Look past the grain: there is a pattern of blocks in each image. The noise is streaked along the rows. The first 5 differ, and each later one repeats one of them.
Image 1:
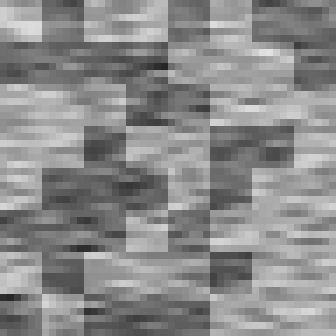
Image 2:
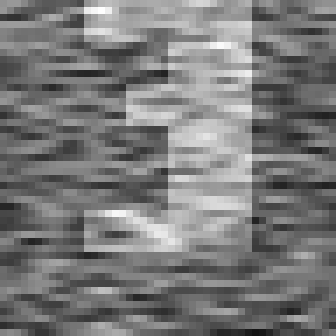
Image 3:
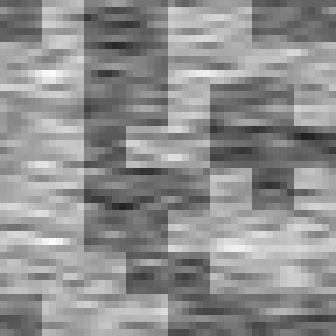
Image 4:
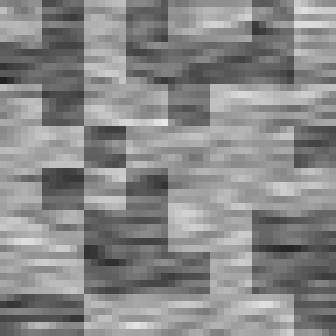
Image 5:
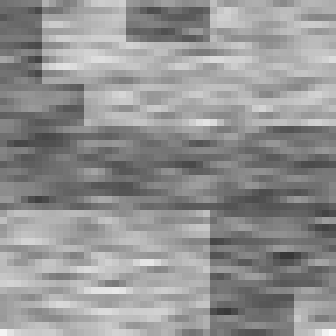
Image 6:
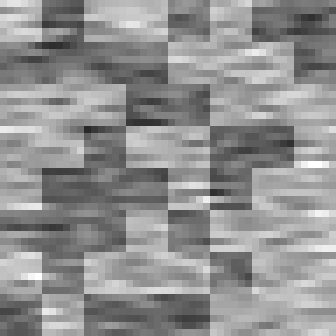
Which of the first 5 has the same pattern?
1
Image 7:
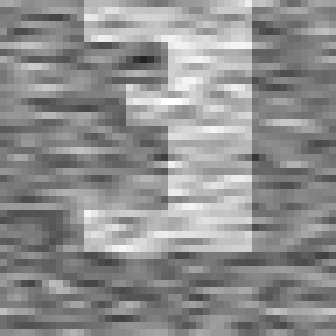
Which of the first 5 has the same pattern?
2
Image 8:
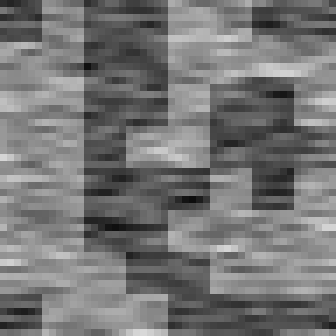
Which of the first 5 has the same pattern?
3
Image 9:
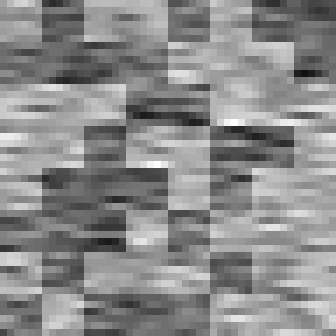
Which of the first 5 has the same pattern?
1
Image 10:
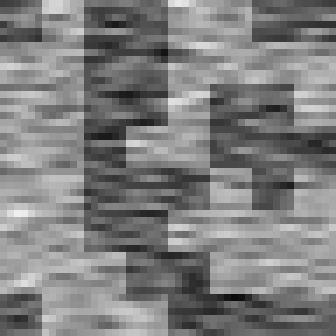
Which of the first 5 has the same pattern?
3
